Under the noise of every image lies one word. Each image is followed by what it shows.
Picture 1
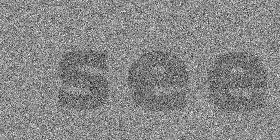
see
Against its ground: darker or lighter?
darker
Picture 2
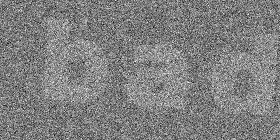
bad
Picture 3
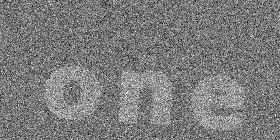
one
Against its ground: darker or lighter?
lighter
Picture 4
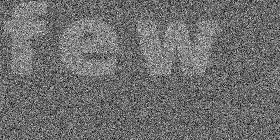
few
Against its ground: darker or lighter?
lighter
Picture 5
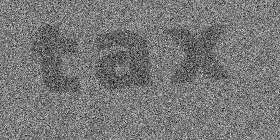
tax
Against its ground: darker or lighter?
darker
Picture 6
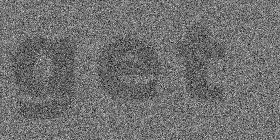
get
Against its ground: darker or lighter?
darker
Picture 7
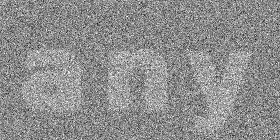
any
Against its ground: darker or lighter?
lighter
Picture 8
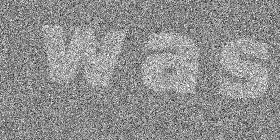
was
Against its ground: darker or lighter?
lighter
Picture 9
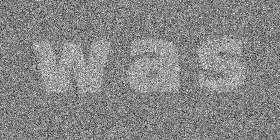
was
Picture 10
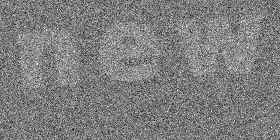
new
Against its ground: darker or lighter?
lighter
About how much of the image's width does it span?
nearly all
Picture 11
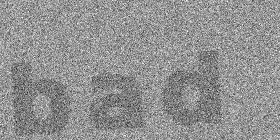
bad
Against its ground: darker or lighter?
darker
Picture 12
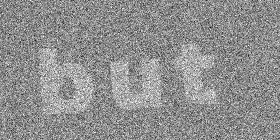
but
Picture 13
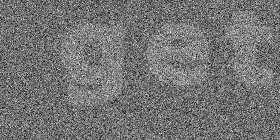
get
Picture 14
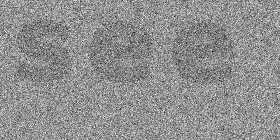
see
